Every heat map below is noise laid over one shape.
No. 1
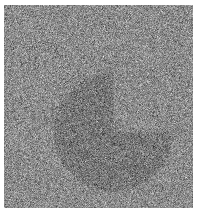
disc with a wedge cut out
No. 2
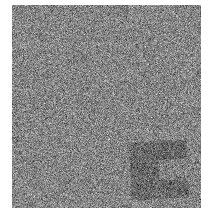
square with a notch
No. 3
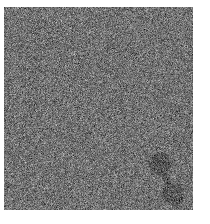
dumbbell
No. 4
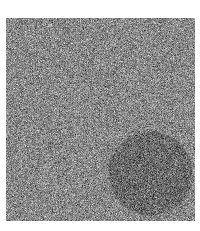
disc
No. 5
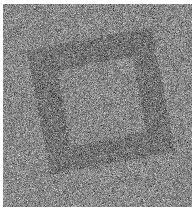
square frame
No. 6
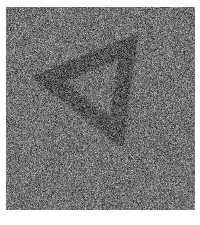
triangle frame
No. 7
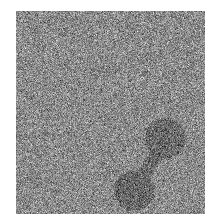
dumbbell
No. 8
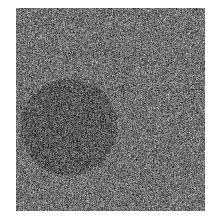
disc
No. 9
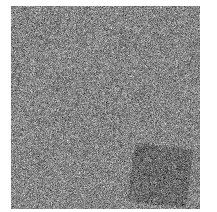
square
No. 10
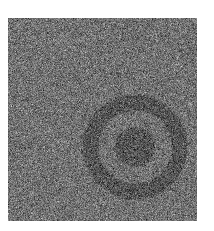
bullseye
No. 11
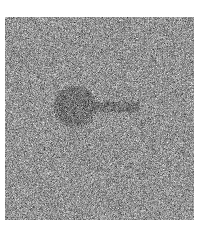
lollipop
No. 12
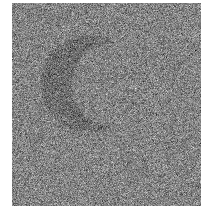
crescent
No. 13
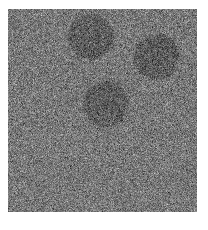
three dots
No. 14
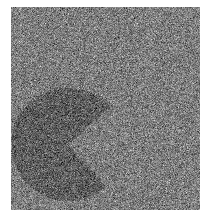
disc with a wedge cut out
